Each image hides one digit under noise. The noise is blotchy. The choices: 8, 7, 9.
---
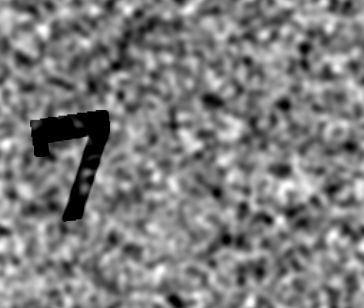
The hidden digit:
7
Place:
middle left
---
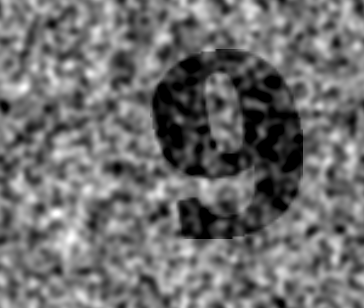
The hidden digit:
9
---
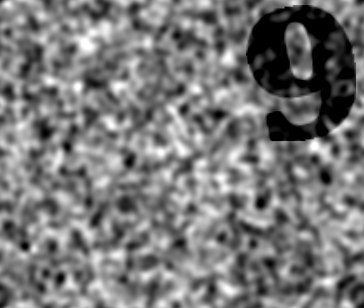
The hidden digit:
9
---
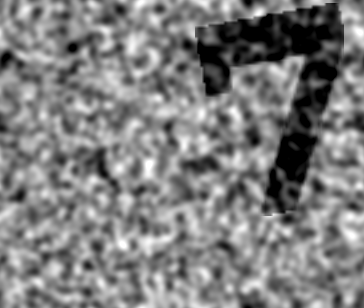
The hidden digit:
7
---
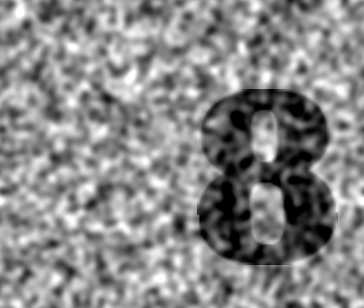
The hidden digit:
8
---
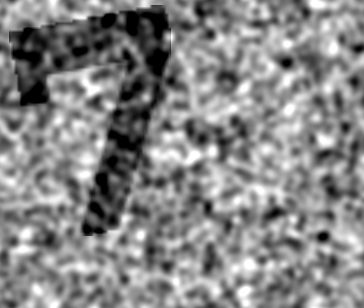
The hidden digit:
7
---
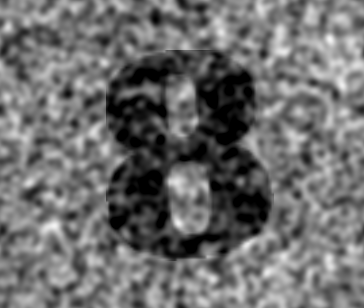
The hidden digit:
8
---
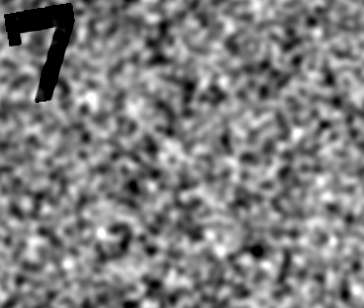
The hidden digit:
7
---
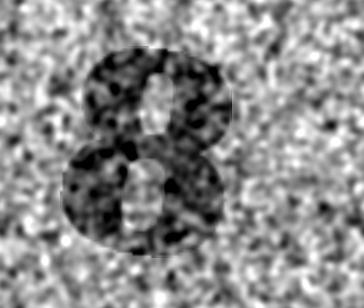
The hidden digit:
8
